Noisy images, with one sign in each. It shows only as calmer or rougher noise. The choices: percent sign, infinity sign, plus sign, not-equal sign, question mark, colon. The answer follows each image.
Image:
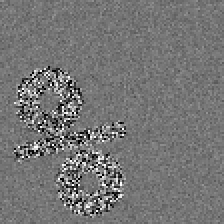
percent sign
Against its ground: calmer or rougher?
rougher
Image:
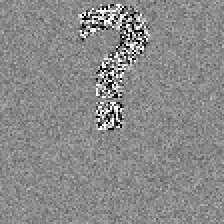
question mark
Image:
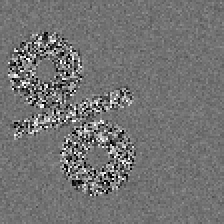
percent sign
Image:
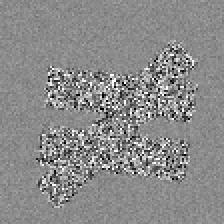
not-equal sign
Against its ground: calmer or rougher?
rougher
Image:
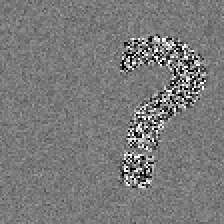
question mark
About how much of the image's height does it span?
two thirds
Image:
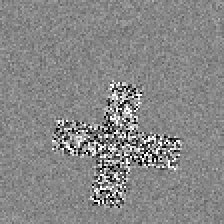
plus sign
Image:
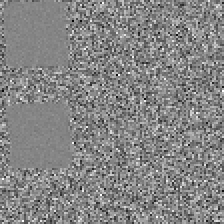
colon
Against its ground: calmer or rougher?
calmer
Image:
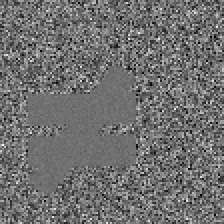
not-equal sign
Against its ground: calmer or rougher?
calmer
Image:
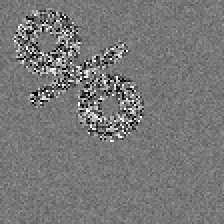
percent sign
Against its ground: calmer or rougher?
rougher
